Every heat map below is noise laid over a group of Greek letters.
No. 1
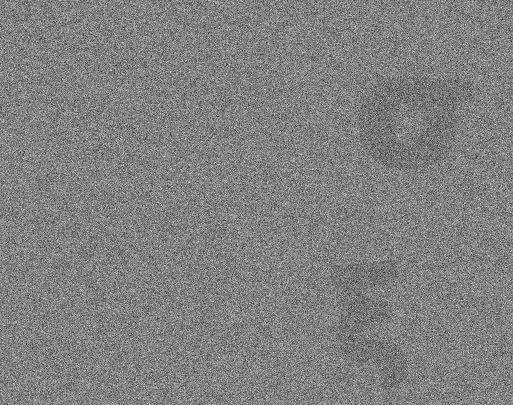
top right: sigma; bottom right: xi
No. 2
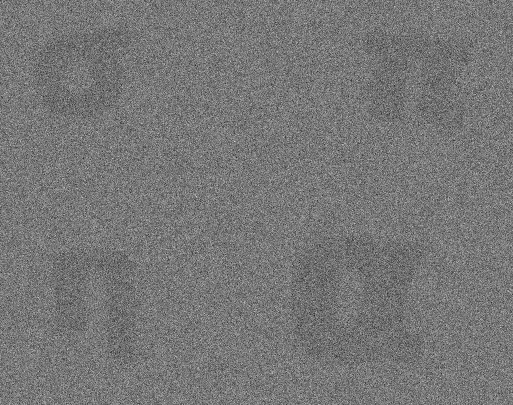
top left: sigma; top right: pi; bottom left: eta; bottom right: alpha
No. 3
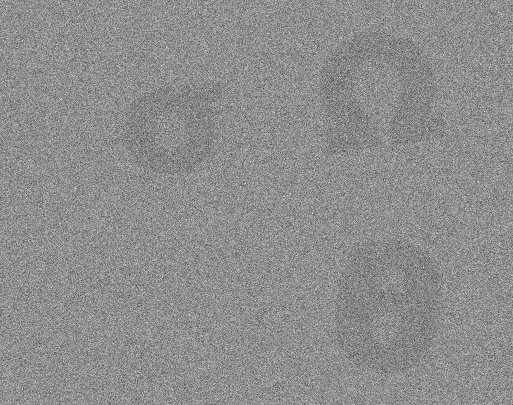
top left: sigma; top right: omega; bottom right: theta
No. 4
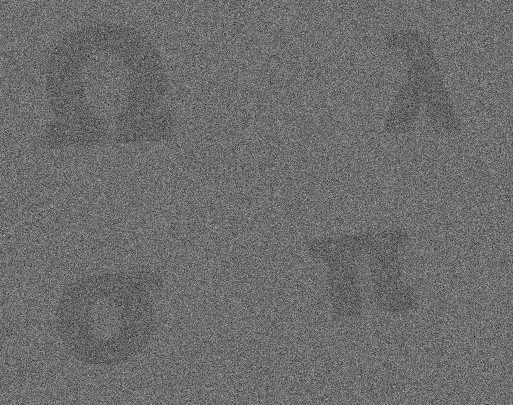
top left: omega; top right: lambda; bottom left: sigma; bottom right: pi
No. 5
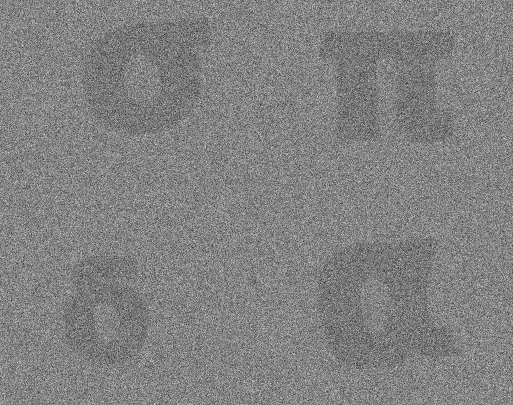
top left: sigma; top right: pi; bottom left: delta; bottom right: alpha
